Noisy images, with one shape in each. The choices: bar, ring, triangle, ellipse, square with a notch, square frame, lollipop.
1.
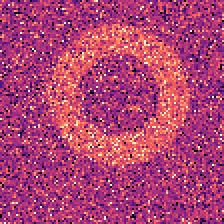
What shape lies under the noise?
ring
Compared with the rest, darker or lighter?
lighter
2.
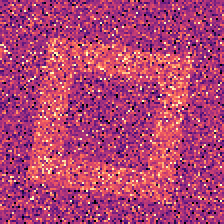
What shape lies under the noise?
square frame
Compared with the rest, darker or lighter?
lighter
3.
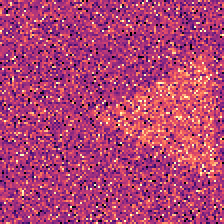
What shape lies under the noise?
triangle
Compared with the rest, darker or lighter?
lighter
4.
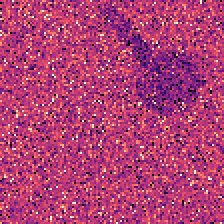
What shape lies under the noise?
lollipop
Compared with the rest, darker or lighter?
darker
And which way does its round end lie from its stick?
down and right
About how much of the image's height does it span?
half
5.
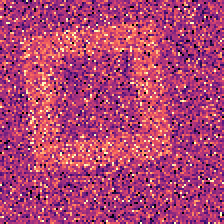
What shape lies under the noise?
square frame
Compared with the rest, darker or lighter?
lighter
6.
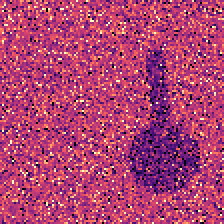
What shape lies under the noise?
lollipop
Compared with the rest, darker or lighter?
darker
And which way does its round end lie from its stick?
down
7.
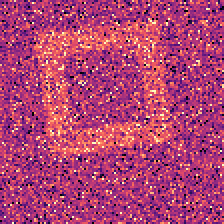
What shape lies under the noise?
square frame
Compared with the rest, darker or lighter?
lighter
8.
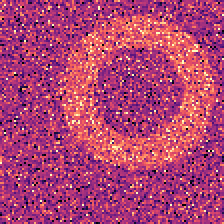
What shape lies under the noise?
ring
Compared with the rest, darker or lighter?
lighter
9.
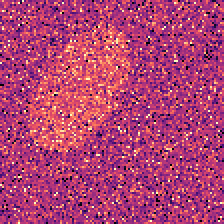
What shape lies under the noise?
ellipse
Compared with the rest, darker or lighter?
lighter
